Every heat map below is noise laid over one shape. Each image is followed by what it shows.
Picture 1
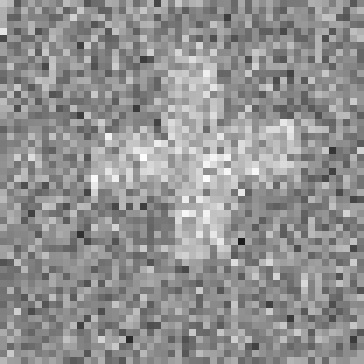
cross
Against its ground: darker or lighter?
lighter
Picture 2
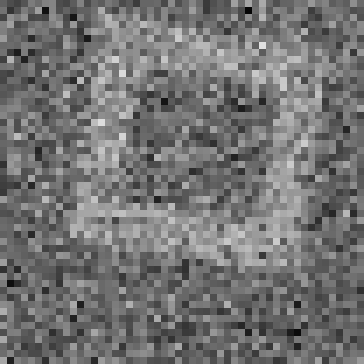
square frame
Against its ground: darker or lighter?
lighter
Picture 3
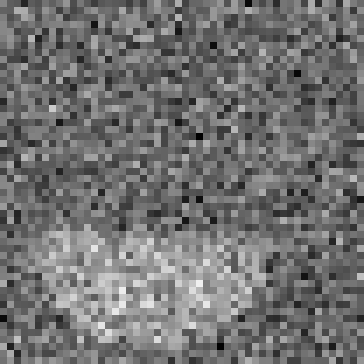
half disc
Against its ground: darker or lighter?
lighter
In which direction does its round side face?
down
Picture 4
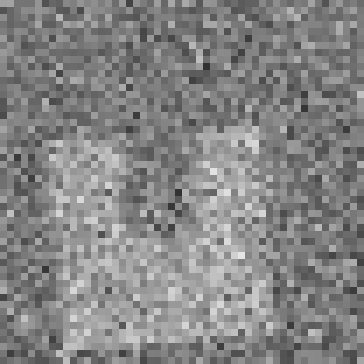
square with a notch
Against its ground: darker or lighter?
lighter
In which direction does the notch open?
up
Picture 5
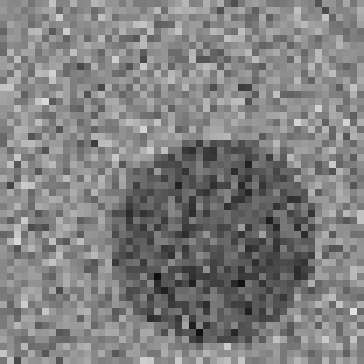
disc
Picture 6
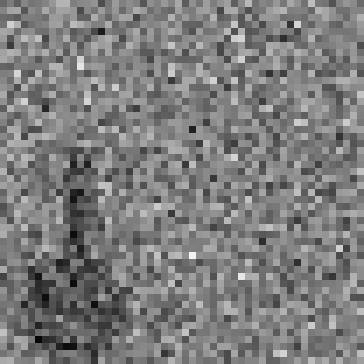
lollipop
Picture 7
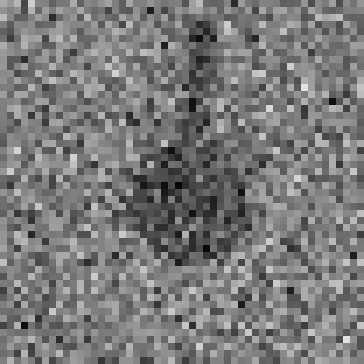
lollipop
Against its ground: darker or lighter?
darker
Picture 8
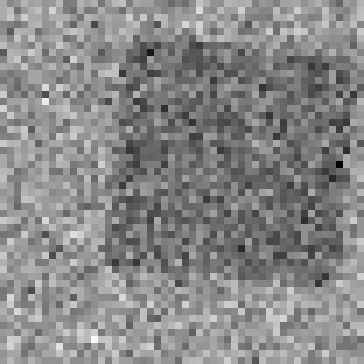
square
